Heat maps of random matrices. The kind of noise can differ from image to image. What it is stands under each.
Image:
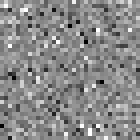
heavy tails
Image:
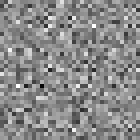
low rank plus noise
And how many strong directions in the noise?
two
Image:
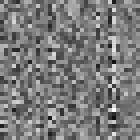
columns of uneven size
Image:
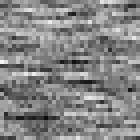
streaked along the rows
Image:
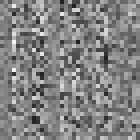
columns of uneven size
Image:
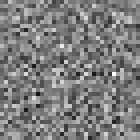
low rank plus noise
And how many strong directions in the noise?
five to eight
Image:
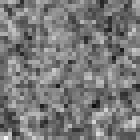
blotchy
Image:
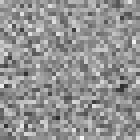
independent entries
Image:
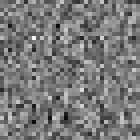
low rank plus noise
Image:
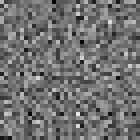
low rank plus noise
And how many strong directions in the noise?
three or four
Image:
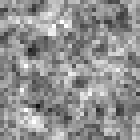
blotchy
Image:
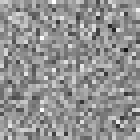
independent entries
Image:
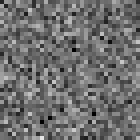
independent entries
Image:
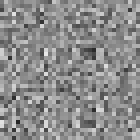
low rank plus noise
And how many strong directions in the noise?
one
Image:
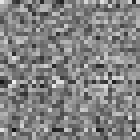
low rank plus noise
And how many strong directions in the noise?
two
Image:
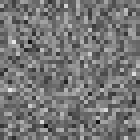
independent entries
